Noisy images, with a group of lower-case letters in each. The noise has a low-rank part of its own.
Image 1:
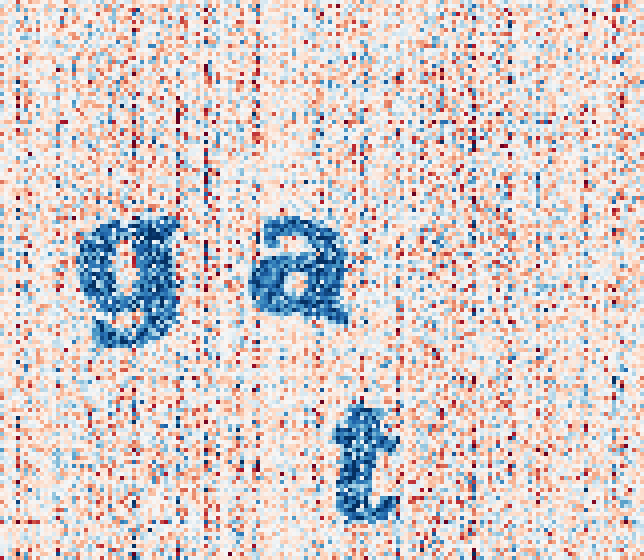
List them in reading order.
middle left: g; centre: a; bottom middle: t
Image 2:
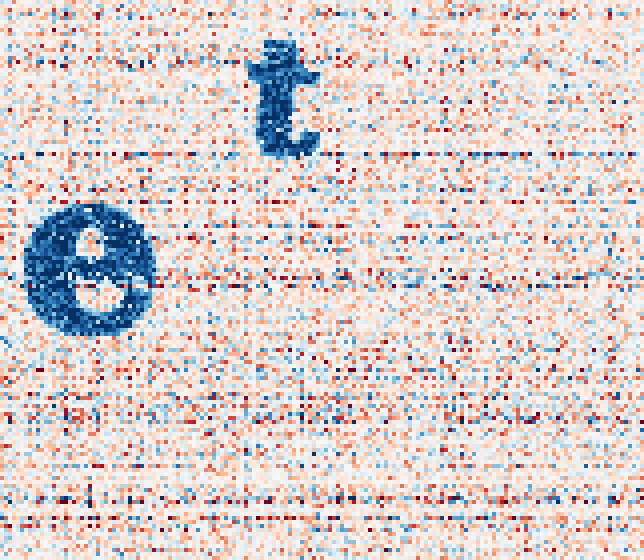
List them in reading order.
top middle: t; middle left: e
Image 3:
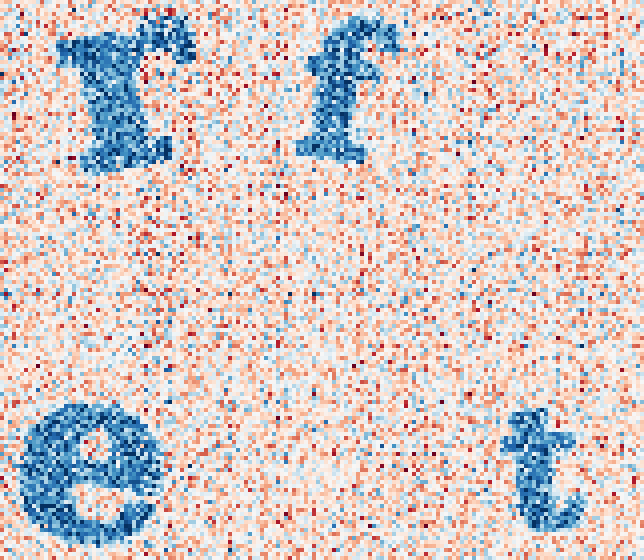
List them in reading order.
top left: r; top middle: f; bottom left: e; bottom right: t
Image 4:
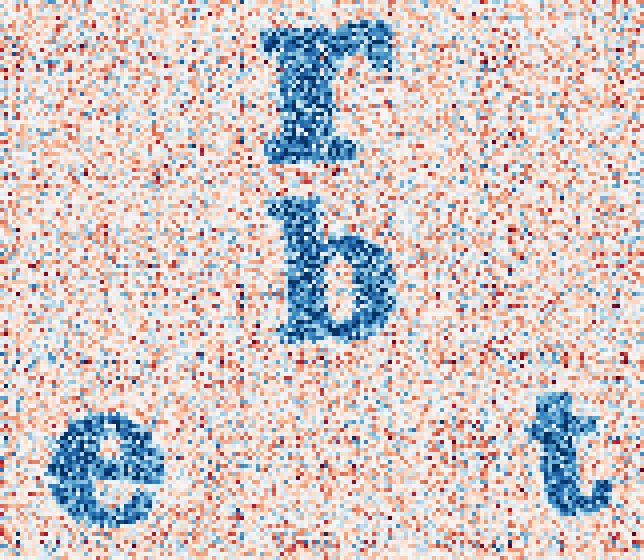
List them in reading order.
top middle: r; centre: b; bottom left: e; bottom right: t
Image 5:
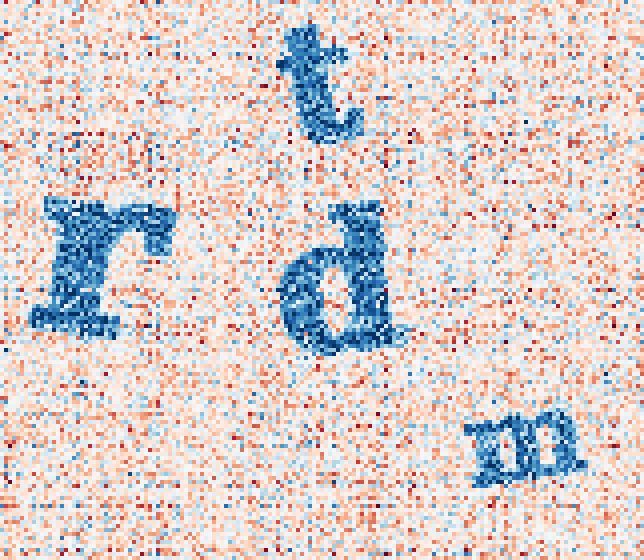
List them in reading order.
top middle: t; middle left: r; centre: d; bottom right: m
